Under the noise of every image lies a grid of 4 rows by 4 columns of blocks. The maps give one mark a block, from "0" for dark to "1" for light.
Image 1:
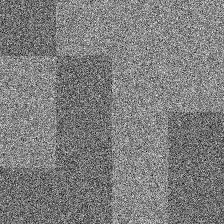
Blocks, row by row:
0 1 1 1
1 0 1 1
1 0 1 0
0 0 1 0
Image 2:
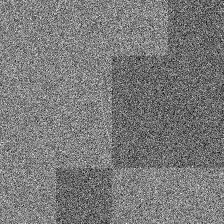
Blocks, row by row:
1 1 1 0
1 1 0 0
1 1 0 0
1 0 1 1
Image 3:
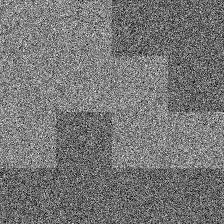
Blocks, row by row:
1 1 0 0
1 1 1 0
1 0 1 1
0 0 0 0
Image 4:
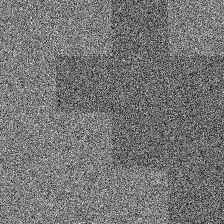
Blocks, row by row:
1 1 0 1
1 0 0 0
1 1 0 0
1 1 1 0
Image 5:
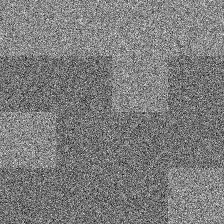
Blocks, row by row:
1 1 1 1
0 0 1 0
1 0 0 0
0 0 0 1
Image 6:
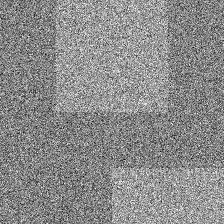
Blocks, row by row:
0 1 1 0
0 1 1 0
0 0 0 0
0 0 1 1
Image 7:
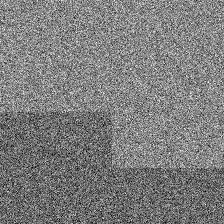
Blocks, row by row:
1 1 1 1
1 1 1 1
0 0 1 1
0 0 0 0
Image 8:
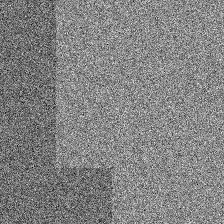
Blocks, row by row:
0 1 1 1
0 1 1 1
0 1 1 1
0 0 1 1
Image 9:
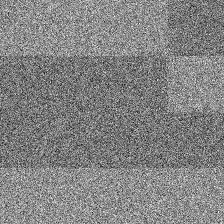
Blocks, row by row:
1 1 1 0
0 0 0 1
0 0 0 0
1 1 1 1
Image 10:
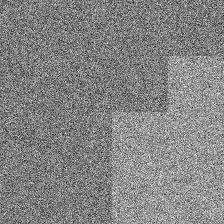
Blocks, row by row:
0 0 0 0
0 0 0 1
0 0 1 1
0 0 1 1
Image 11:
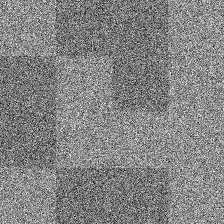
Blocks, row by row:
1 0 0 1
0 1 0 1
0 1 1 1
1 0 0 1
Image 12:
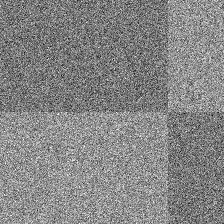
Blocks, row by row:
0 0 0 1
0 0 0 1
1 1 1 0
1 1 1 0
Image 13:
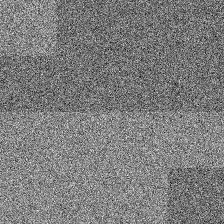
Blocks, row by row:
1 0 0 0
0 0 0 0
1 1 1 1
1 1 1 0
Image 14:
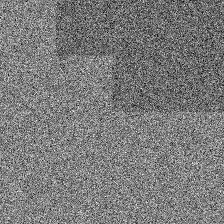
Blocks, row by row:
1 0 0 0
1 1 0 0
1 1 1 1
1 1 1 1
